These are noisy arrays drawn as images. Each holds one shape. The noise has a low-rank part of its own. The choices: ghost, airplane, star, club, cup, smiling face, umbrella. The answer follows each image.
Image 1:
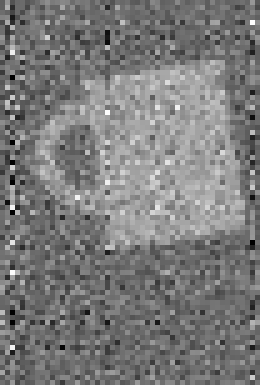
cup
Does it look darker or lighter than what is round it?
lighter
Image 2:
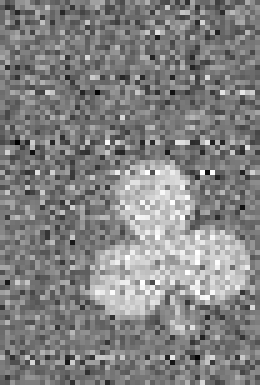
club
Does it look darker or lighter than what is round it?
lighter
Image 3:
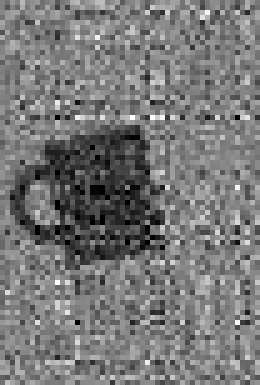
cup
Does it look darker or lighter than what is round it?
darker
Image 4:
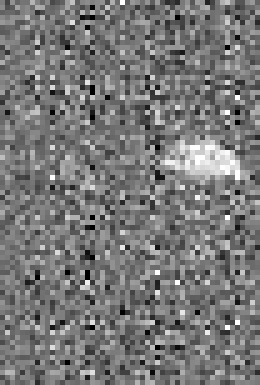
umbrella
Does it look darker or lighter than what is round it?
lighter
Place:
middle right
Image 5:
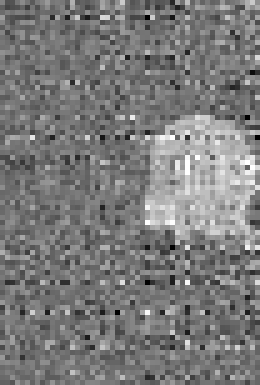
ghost
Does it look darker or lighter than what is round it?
lighter
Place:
middle right
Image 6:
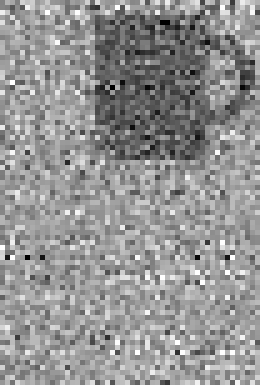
cup
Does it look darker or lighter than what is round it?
darker
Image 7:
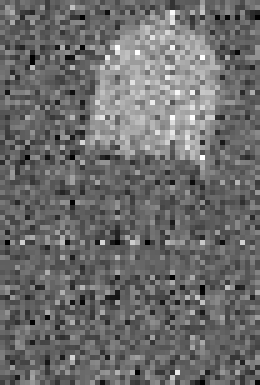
ghost
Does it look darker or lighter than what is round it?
lighter
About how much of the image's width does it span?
half
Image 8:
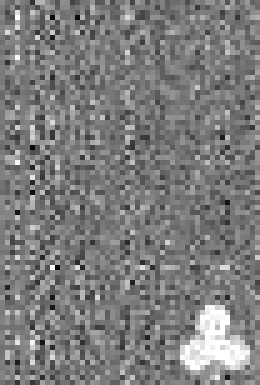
club
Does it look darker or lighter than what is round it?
lighter
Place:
bottom right
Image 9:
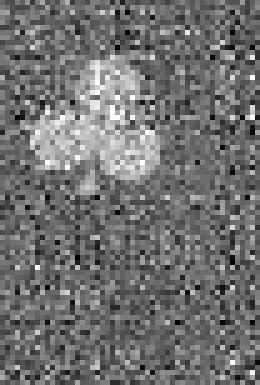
club
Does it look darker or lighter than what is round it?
lighter
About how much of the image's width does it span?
half
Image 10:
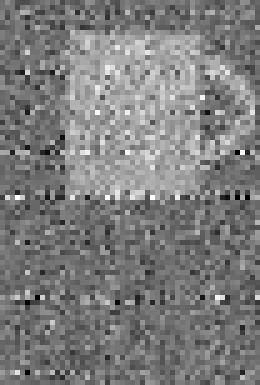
cup
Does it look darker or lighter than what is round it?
lighter
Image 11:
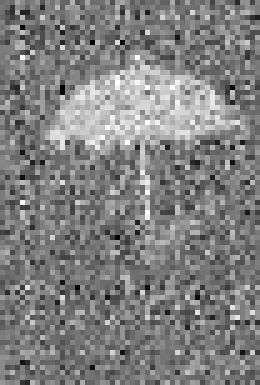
umbrella
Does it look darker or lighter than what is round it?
lighter
